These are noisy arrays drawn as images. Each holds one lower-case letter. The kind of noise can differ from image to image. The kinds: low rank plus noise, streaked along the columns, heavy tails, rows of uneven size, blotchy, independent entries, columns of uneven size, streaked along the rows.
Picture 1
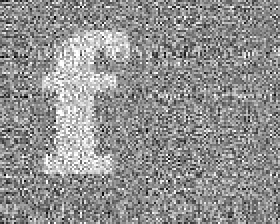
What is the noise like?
low rank plus noise
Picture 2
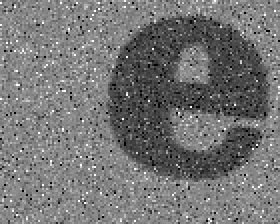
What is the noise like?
heavy tails
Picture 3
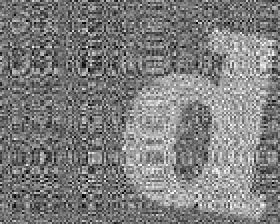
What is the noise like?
low rank plus noise
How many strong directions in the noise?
two
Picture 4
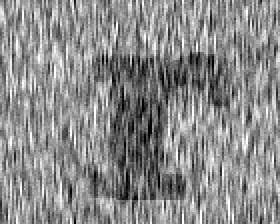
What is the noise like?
streaked along the columns
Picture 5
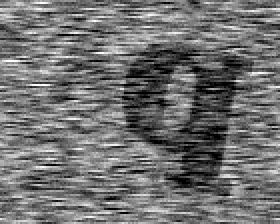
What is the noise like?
streaked along the rows
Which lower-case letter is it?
q
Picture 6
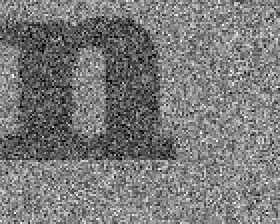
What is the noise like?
independent entries
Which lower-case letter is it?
n
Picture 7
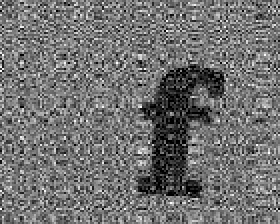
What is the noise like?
low rank plus noise
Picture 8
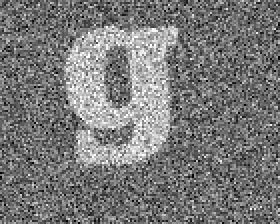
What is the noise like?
independent entries
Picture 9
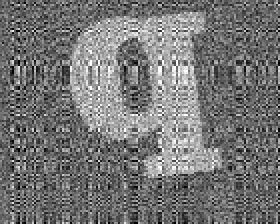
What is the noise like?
low rank plus noise
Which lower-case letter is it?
q
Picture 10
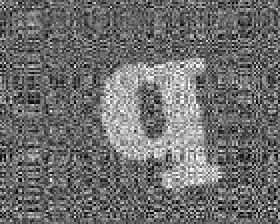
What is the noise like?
low rank plus noise
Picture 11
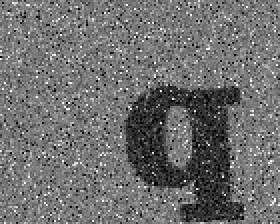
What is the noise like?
heavy tails
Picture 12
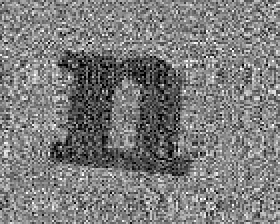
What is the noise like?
low rank plus noise
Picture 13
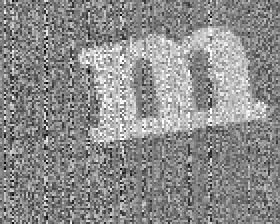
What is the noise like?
columns of uneven size
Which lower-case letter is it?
m
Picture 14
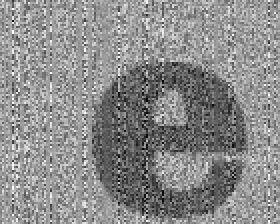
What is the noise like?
columns of uneven size
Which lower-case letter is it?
e
